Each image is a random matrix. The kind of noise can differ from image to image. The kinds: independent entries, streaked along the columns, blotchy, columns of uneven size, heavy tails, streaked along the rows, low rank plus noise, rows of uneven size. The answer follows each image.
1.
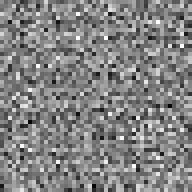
low rank plus noise
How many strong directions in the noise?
five to eight
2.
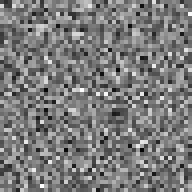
low rank plus noise
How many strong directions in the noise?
five to eight
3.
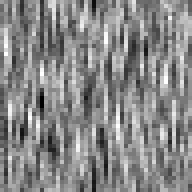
streaked along the columns
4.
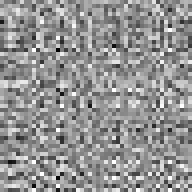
low rank plus noise
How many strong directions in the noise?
two
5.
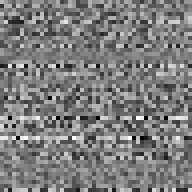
rows of uneven size
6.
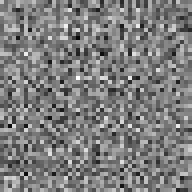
low rank plus noise
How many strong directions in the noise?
three or four
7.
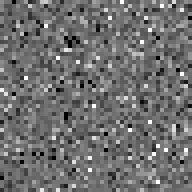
heavy tails
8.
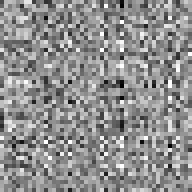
low rank plus noise
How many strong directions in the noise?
two
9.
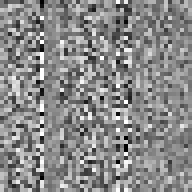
columns of uneven size
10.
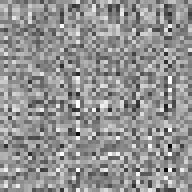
low rank plus noise
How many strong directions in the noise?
three or four
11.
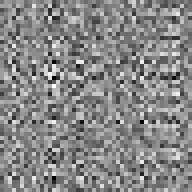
low rank plus noise
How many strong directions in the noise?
two
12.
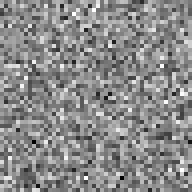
independent entries
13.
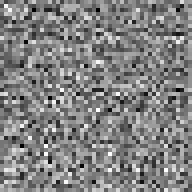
low rank plus noise
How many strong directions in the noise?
five to eight
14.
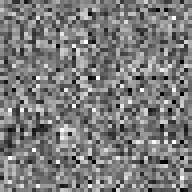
low rank plus noise
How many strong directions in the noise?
five to eight
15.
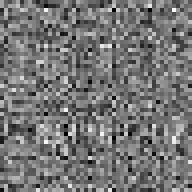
low rank plus noise
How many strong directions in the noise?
two
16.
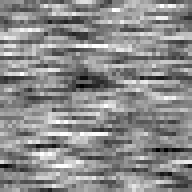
streaked along the rows
